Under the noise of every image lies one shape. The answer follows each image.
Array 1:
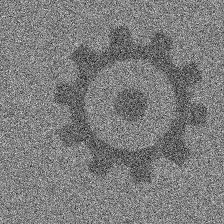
gear
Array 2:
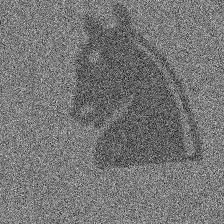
chess knight
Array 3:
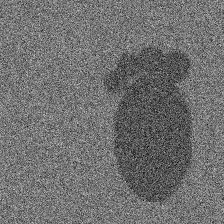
footprint
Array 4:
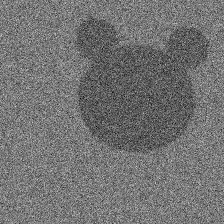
bear's head
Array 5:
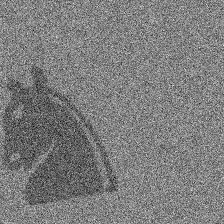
chess knight
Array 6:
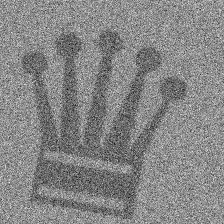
chess queen
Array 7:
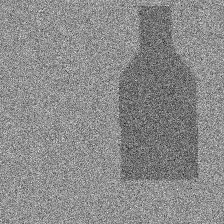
bottle
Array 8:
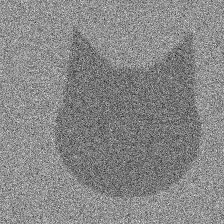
cat's head
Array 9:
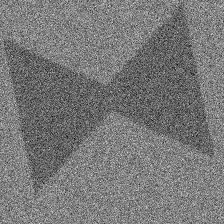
bow tie
